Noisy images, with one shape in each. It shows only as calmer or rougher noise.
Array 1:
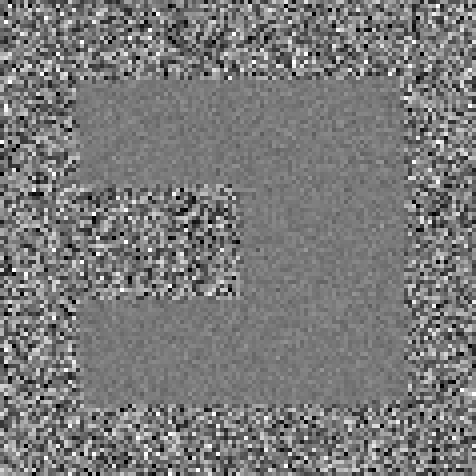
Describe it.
calm square with a notch
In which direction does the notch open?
left
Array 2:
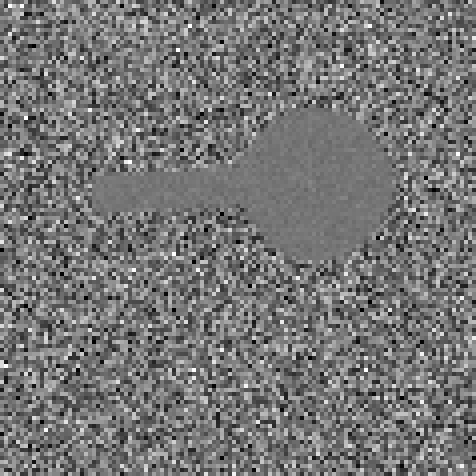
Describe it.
calm lollipop
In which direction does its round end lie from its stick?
right
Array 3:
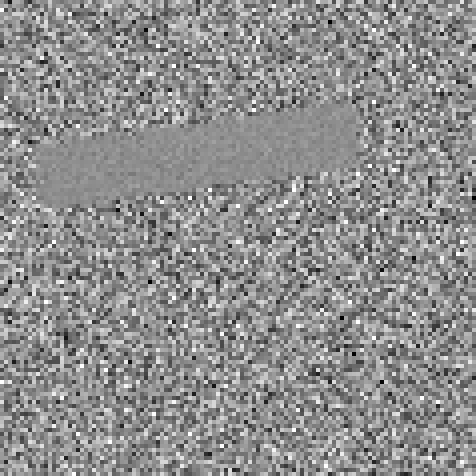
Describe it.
calm bar
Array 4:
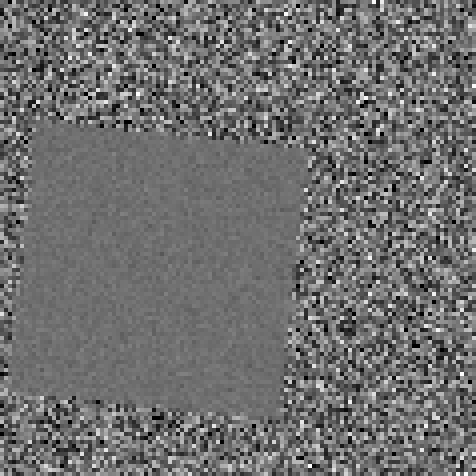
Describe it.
calm square
